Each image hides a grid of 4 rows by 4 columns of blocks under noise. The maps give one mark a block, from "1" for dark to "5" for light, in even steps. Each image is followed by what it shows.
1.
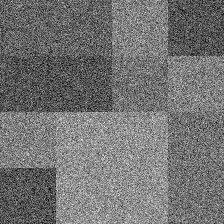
2241
1134
4553
1553
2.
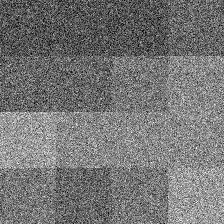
1112
2234
5444
3235
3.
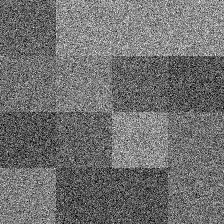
2555
3421
1253
4113
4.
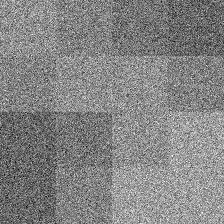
4321
3443
1245
1355
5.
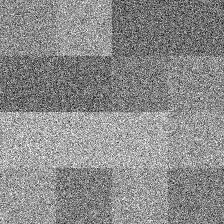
3411
1123
5554
4242
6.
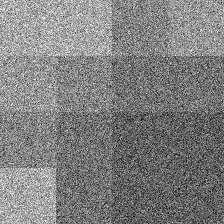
5534
4322
3211
5211
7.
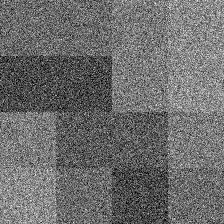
3345
1145
4224
5313
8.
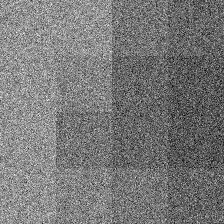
5532
5421
5321
5432
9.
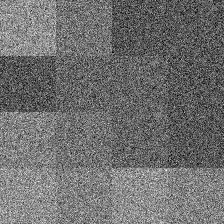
5311
1221
4321
5454
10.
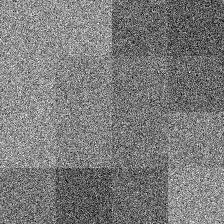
5521
5432
5434
3125
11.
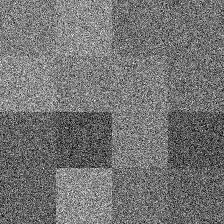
4533
5443
2141
2532
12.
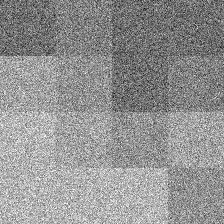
1211
4312
5434
5553
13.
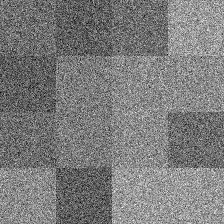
2125
1344
2342
4155
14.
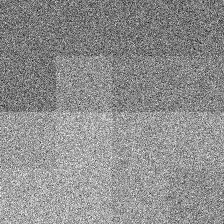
1111
1322
4544
5543
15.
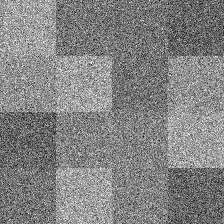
5221
4524
1335
2531
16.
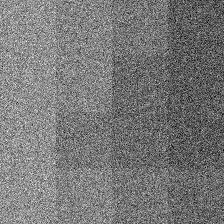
5431
5421
5321
5432
